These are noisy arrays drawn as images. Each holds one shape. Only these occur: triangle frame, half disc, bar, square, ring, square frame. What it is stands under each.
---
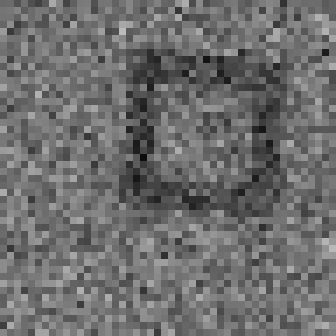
square frame
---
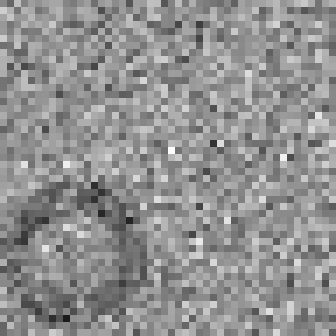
ring
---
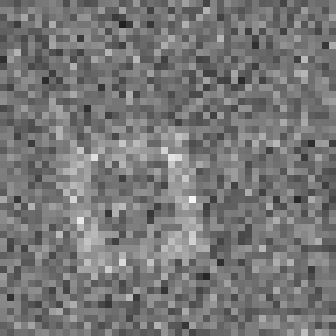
square frame
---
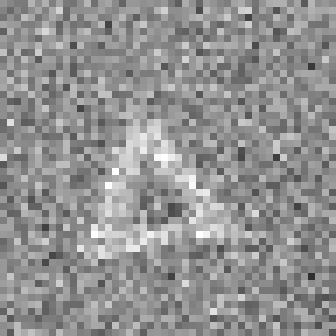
triangle frame
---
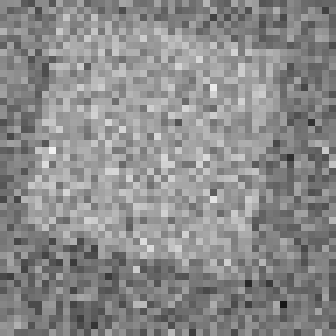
square
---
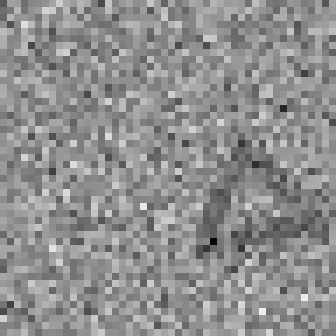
triangle frame
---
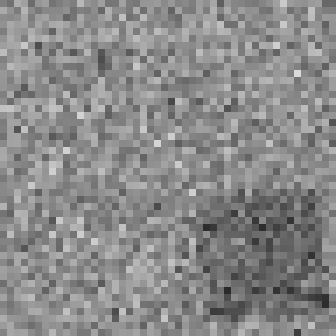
square
